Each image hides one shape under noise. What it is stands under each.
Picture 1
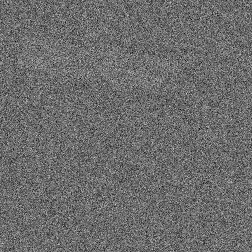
bar
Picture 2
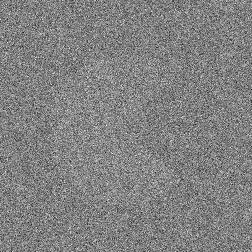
disc with a wedge cut out
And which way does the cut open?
right
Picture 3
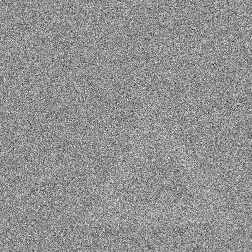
triangle frame
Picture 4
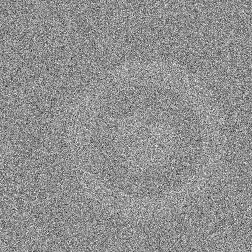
bullseye
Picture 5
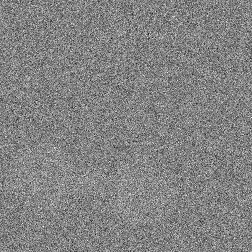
dumbbell
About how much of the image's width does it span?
two thirds
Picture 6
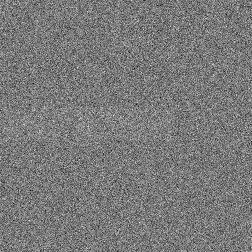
bar
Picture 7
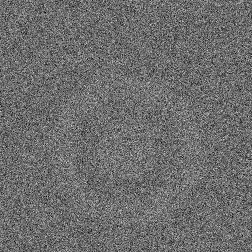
bullseye
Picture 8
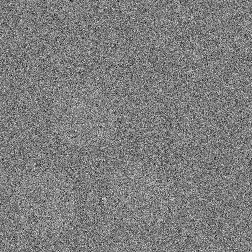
three dots
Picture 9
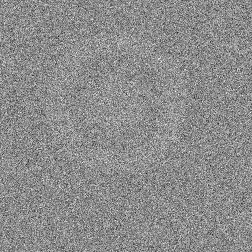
bullseye
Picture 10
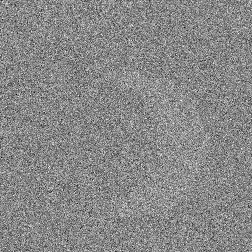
crescent
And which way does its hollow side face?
left
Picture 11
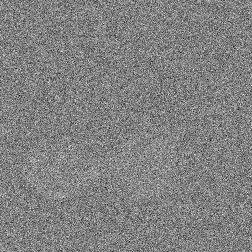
dumbbell
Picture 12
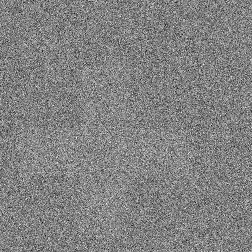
cross
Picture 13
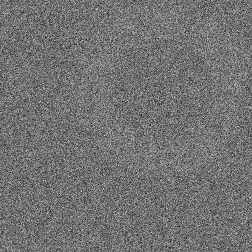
ring
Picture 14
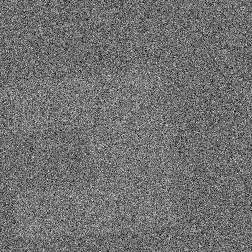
square with a notch
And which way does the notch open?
left
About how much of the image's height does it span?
two thirds
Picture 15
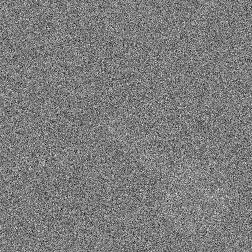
lollipop
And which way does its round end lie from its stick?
down and right
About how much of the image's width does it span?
half
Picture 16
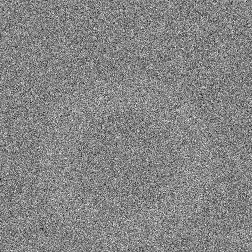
ring
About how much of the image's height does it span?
two thirds
